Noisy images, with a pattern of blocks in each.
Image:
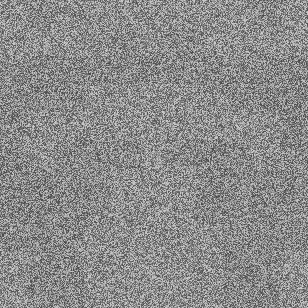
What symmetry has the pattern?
left and right mirror each other
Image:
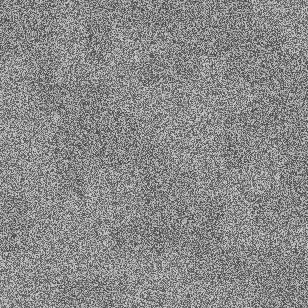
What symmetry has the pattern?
mirrored about the diagonal from the bottom left
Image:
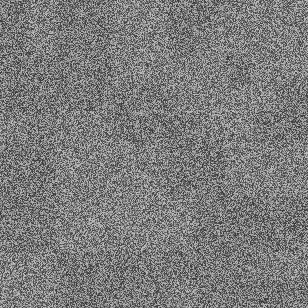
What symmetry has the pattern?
mirrored about the diagonal from the bottom left
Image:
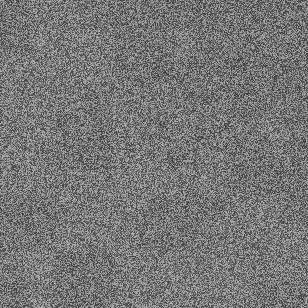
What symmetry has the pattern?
mirrored about the diagonal from the bottom left
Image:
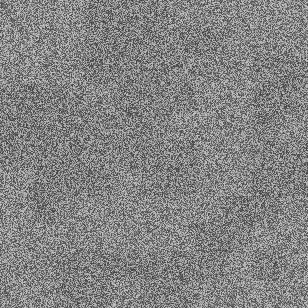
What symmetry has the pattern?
mirrored about the diagonal from the top left
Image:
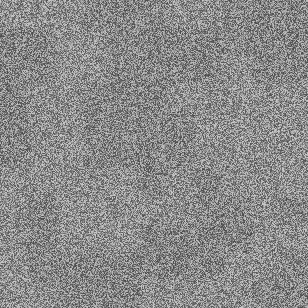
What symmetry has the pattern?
no symmetry
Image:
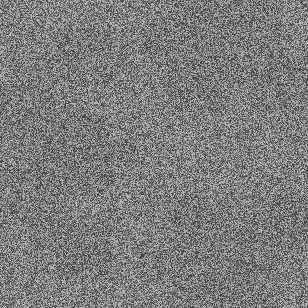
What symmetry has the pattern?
top and bottom mirror each other
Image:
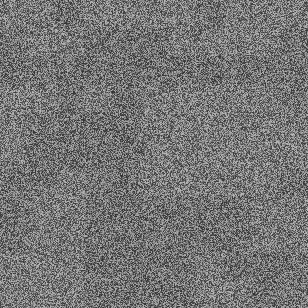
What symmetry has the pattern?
no symmetry
